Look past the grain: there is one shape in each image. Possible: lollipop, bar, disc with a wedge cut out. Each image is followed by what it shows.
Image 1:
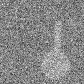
lollipop
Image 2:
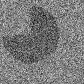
disc with a wedge cut out
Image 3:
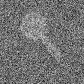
lollipop
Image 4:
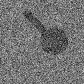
lollipop
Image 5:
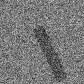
bar
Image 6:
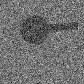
lollipop
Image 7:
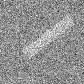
bar
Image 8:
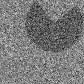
disc with a wedge cut out
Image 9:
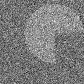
disc with a wedge cut out
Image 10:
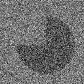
disc with a wedge cut out
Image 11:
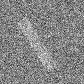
bar
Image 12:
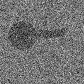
lollipop
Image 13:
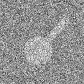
lollipop
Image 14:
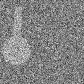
lollipop
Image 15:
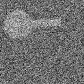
lollipop
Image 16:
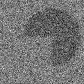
disc with a wedge cut out
